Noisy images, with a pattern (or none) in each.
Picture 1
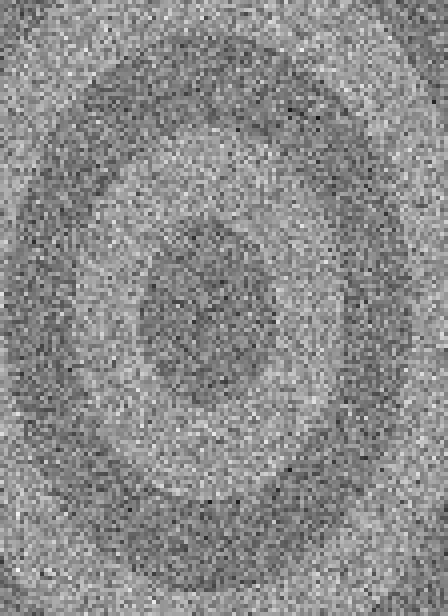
rings round one point
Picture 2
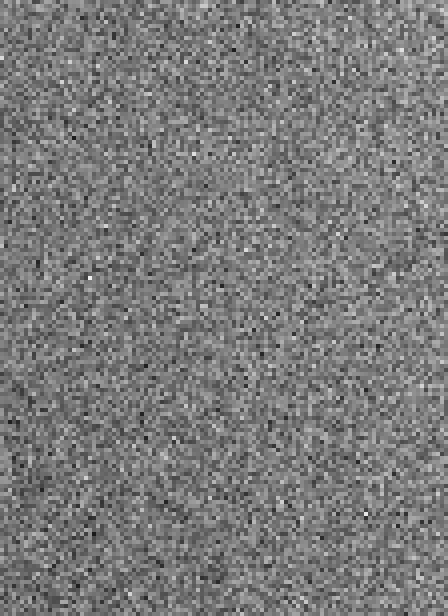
a smooth slope
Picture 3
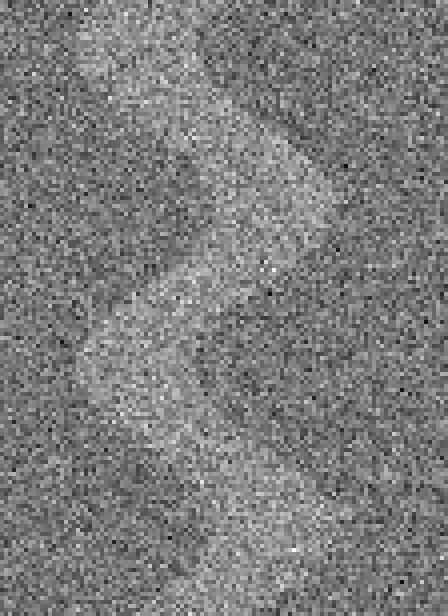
a wavy band
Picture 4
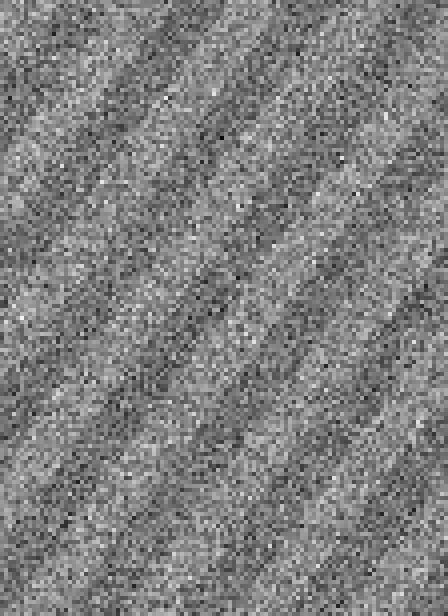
diagonal stripes
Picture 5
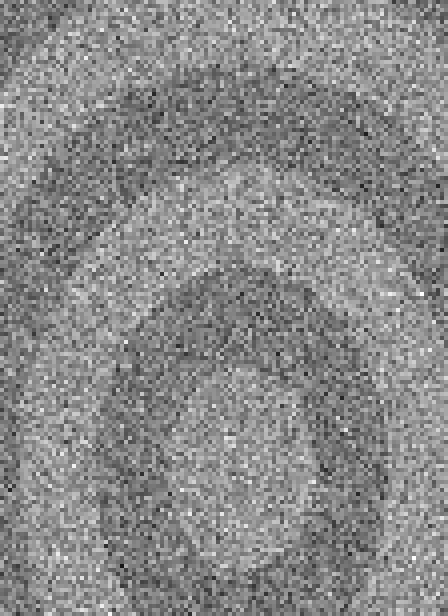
rings round one point
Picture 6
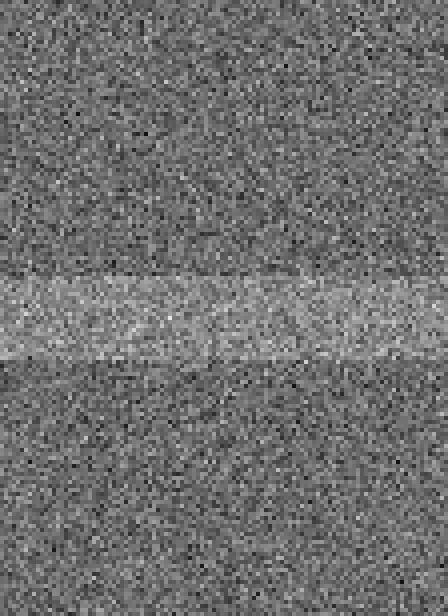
one horizontal stripe
